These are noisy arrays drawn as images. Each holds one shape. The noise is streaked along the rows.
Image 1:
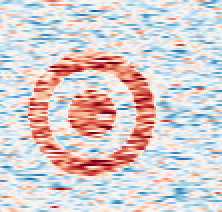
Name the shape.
bullseye
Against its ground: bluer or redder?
redder
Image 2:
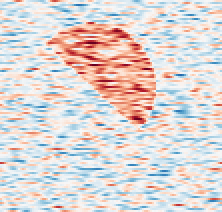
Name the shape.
half disc
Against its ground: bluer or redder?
redder
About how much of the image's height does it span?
half
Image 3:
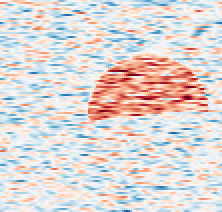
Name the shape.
half disc
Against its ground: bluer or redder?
redder
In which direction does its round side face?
up
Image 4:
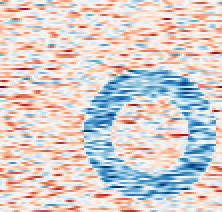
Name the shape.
ring
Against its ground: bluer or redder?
bluer
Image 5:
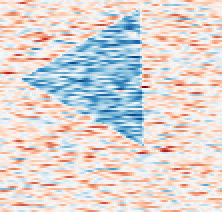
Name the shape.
triangle
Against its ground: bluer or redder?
bluer
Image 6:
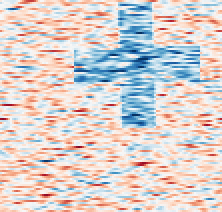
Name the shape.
cross
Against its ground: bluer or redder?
bluer
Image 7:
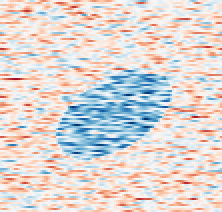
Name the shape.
ellipse
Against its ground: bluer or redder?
bluer
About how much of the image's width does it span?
half
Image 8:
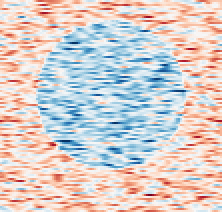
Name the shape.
disc
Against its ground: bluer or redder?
bluer
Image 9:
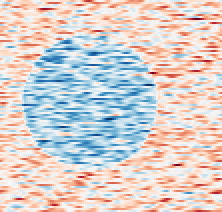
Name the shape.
disc
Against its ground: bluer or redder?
bluer
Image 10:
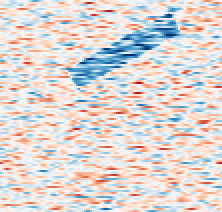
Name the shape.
bar
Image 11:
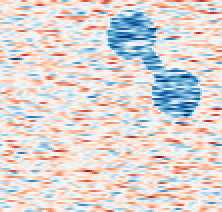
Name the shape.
dumbbell
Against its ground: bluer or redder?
bluer
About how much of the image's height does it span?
half
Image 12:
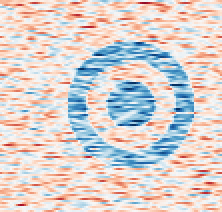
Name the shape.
bullseye
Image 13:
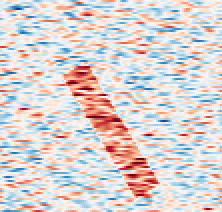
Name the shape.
bar
